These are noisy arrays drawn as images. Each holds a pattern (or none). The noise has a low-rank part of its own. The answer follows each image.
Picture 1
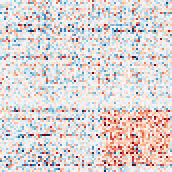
one block
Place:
bottom right
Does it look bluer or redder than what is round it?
redder
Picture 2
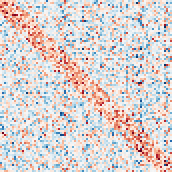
a diagonal band
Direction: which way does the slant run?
top left to bottom right
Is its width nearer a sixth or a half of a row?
a sixth
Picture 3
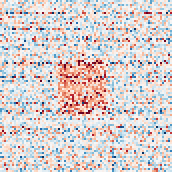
one block
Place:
centre
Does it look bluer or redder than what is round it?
redder
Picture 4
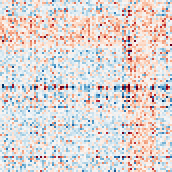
bands of rows crossing bands of columns
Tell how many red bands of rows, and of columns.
1 and 1
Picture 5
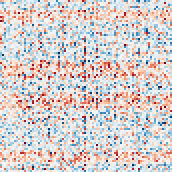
bands of rows
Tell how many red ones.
4
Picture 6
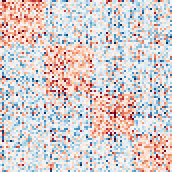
blocks along the diagonal
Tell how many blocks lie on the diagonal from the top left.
4
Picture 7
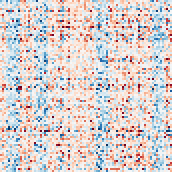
bands of columns
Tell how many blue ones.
4
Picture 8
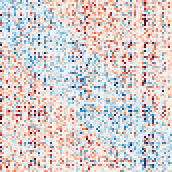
a diagonal band
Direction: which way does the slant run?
top left to bottom right
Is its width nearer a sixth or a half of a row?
a half
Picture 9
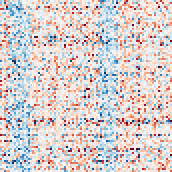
bands of columns
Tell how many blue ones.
2
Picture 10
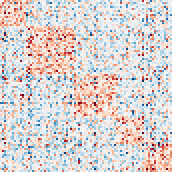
blocks along the diagonal
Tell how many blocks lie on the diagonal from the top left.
5
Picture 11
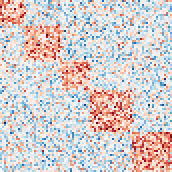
blocks along the diagonal
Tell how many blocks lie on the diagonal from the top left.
5
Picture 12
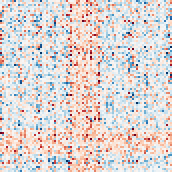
bands of rows crossing bands of columns
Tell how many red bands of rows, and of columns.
1 and 1
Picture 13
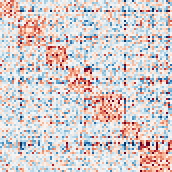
blocks along the diagonal
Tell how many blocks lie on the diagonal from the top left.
7
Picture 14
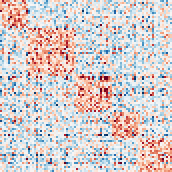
blocks along the diagonal
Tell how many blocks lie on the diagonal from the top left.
5
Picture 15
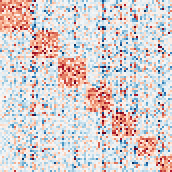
blocks along the diagonal
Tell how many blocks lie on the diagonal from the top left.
7
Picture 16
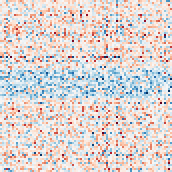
one band of rows
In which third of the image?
middle
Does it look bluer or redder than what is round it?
bluer
